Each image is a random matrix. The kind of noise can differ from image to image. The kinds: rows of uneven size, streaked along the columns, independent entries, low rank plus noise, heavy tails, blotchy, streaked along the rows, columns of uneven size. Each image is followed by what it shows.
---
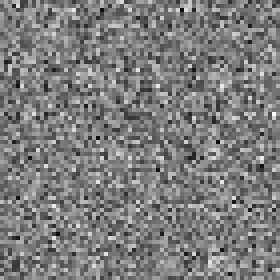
low rank plus noise
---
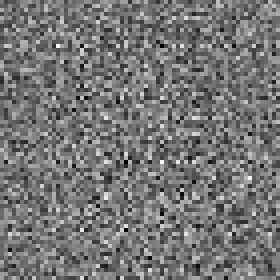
low rank plus noise
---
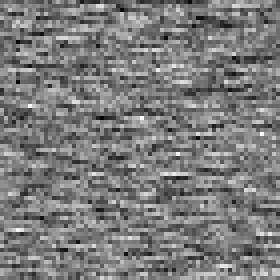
streaked along the rows
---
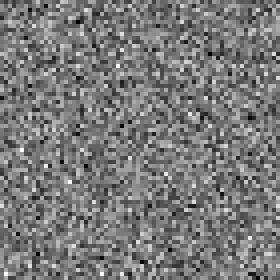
independent entries
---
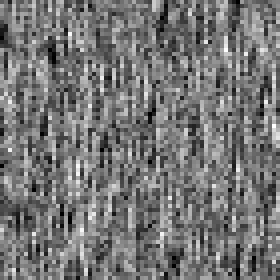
streaked along the columns
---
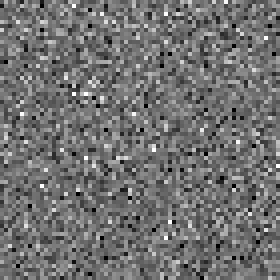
heavy tails
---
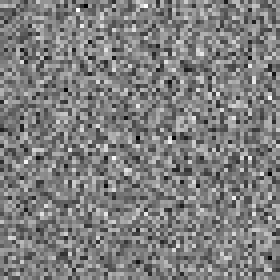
low rank plus noise
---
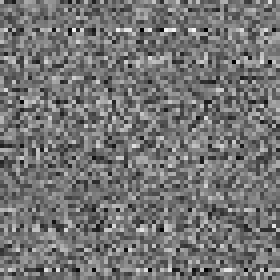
rows of uneven size
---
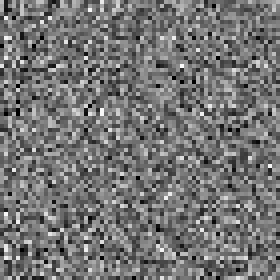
low rank plus noise
